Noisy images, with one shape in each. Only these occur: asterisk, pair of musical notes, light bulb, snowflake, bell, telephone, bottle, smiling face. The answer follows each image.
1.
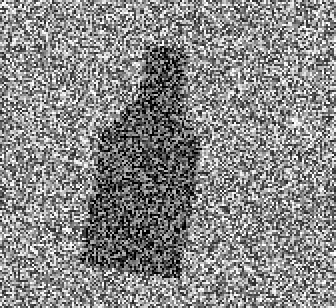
bottle
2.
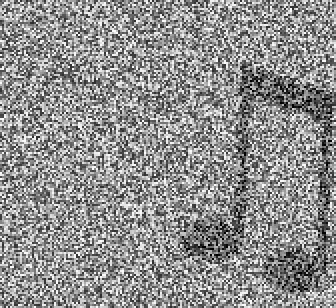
pair of musical notes
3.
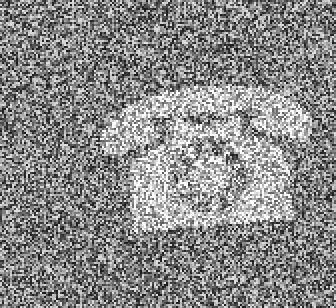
telephone
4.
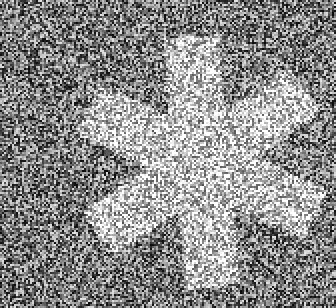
asterisk
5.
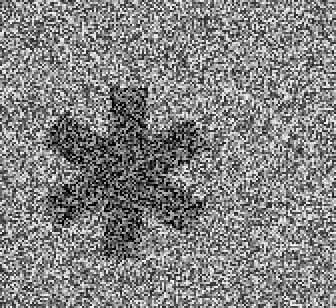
asterisk
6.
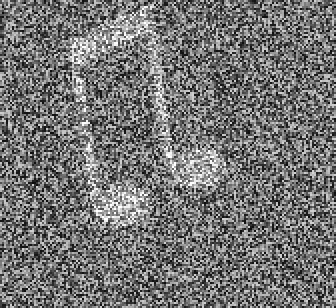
pair of musical notes
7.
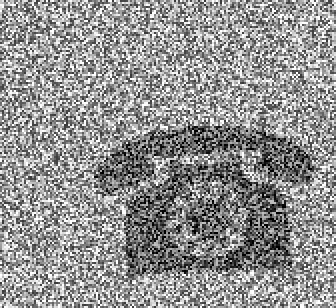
telephone
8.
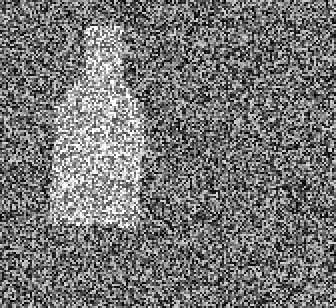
bottle
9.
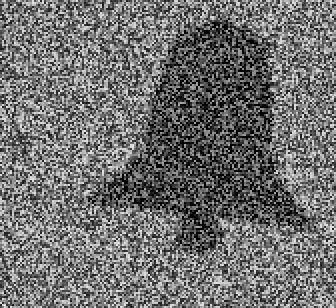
bell
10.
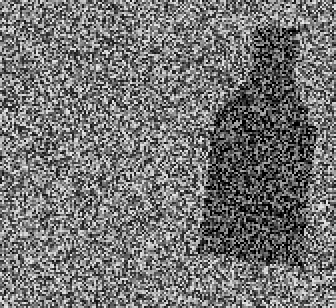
bottle
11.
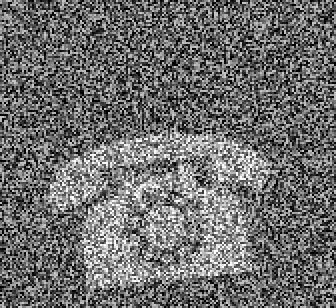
telephone
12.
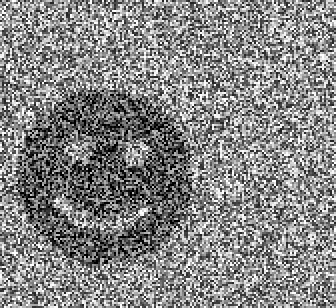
smiling face
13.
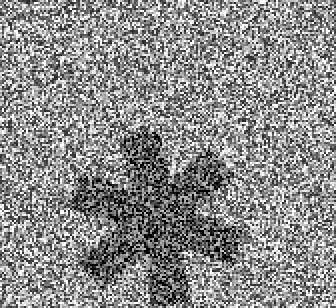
asterisk
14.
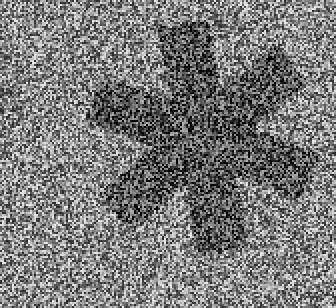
asterisk
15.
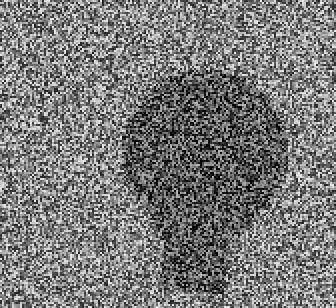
light bulb
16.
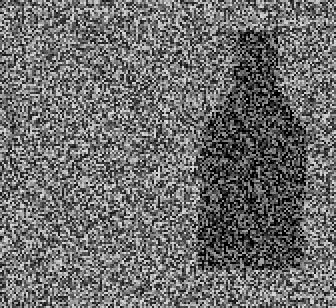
bottle
